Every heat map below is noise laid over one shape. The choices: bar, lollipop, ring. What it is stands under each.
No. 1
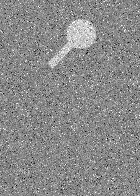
light lollipop, top middle
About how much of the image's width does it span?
a third
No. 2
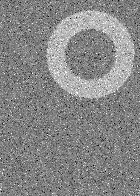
light ring
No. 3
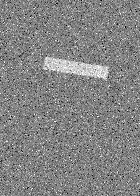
light bar
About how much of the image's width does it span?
half
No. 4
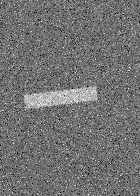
light bar
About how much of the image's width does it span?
half
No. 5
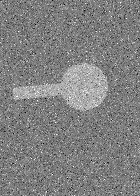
light lollipop
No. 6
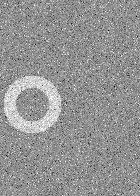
light ring, middle left
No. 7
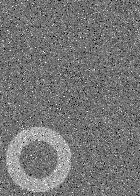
light ring
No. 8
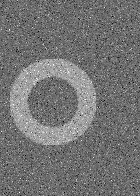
light ring
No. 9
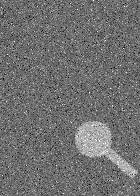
light lollipop, bottom right
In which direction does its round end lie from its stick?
up and left
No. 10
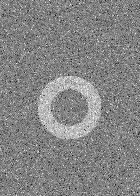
light ring, centre
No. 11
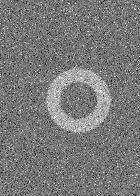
light ring
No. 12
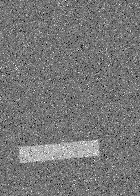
light bar
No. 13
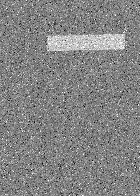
light bar
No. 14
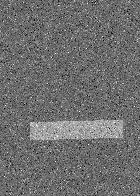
light bar
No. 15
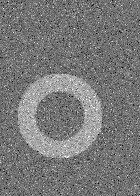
light ring
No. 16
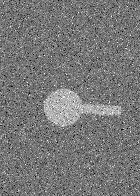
light lollipop
